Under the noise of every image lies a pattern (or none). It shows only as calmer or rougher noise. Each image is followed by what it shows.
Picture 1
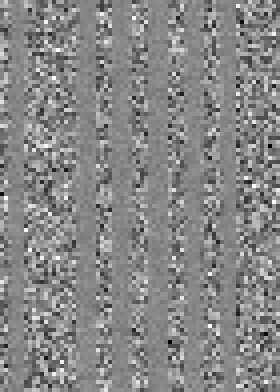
bands of columns
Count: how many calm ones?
6
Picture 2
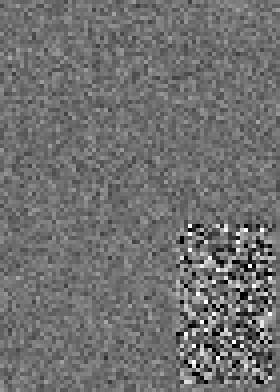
one block
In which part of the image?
bottom right
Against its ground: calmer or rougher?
rougher
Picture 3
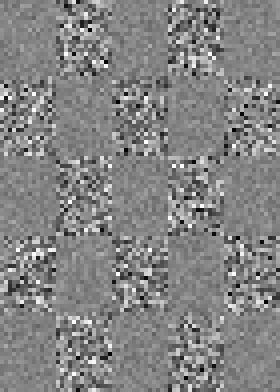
a checkerboard
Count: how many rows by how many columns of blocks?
5 by 5
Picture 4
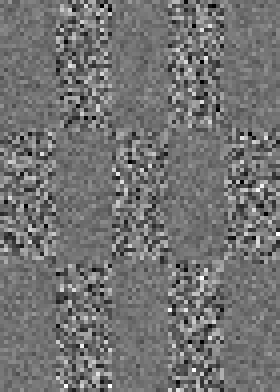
a checkerboard
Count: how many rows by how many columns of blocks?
3 by 5
